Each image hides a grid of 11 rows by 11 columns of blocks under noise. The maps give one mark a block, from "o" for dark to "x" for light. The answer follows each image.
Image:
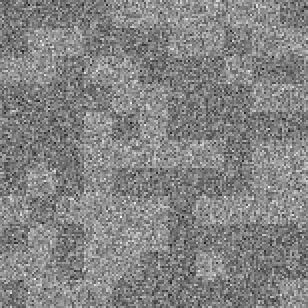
ooooxxxxxxo
oxxoooxxoxx
xxoxxoooxoo
ooooxxoooxx
oooxoxooooo
oooxxxxxoxx
oxoxoooooxx
xoxxxxoxxxx
oxoxxxooooo
xxoxxooxooo
oxxxoooooox
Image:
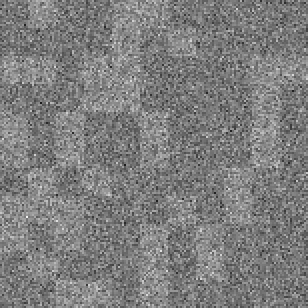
oxooxxooooo
ooooxoxoooo
xxoxxooooxx
oooxxooooxo
xoxooxoooxo
xoxooxoooxo
oxoxooooxoo
xxxoooxoxoo
xoxooxoxooo
oxoooxoxooo
ooxxoxooooo
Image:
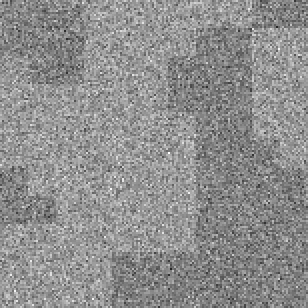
oooxxxxxxoo
oooxxxxooxx
xooxxxoooxx
xxxxxxoooxx
xxxxxxxooxx
xxxxxxxooox
oxxxxxxoooo
ooxxxxxoooo
xxxxxxxoooo
xxxxooooooo
xxxxooooooo
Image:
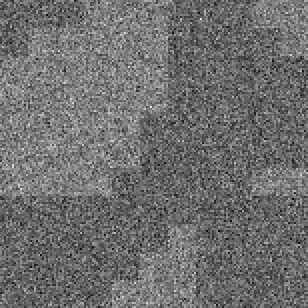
oooxxxoooxx
oxxxxxoooox
xxxxxxooooo
xxxxxxooooo
xxxxxoooooo
xxxxxoooooo
xxxxoooooxx
ooooooooooo
ooooooxoooo
oooooxxoooo
ooooxxxoooo
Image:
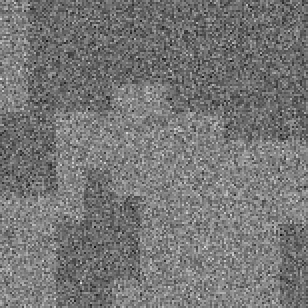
xoooooooooo
xoooooooooo
xoooooooooo
xoooxxooooo
ooxxxxxxooo
ooxxxxxxxxx
ooxoxxxxxxx
xxxooxxxxxx
xxoooxxxxxo
xxoooxxxxxo
xxooxxxxxxo
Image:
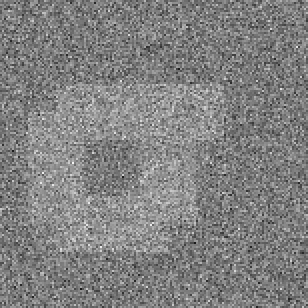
ooooooooooo
ooooooooooo
ooooooooooo
ooxxxxxxooo
oxxxxxxxooo
oxxooxxoooo
oxxooxxoooo
oxxxxxxoooo
ooxxxxooooo
ooooooooooo
ooooooooooo
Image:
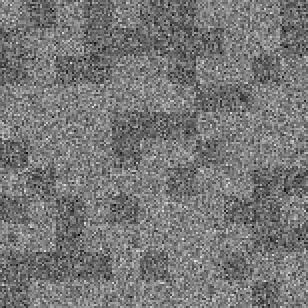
xoxoxooxxxo
oxxoooooxxo
oxooxxoxxox
xxxxxxxooxx
xxxxoooxxxx
oxxxoxxoxxx
xoxxxxoxxoo
oxoxoxxxoox
xxoxxxxxxoo
ooooxoxxoxx
oxxxxxxxxox
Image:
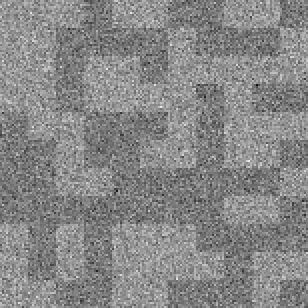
xxxoxxooxxo
xxooooxooox
xxoxxoxxxxx
xxoxxxxoxoo
oxxoooxoxxx
ooxooxxoxxo
ooxxoooooox
ooooooooxxo
xoxoxxxoooo
xoxoxxxxoxx
xxooxxoooxo
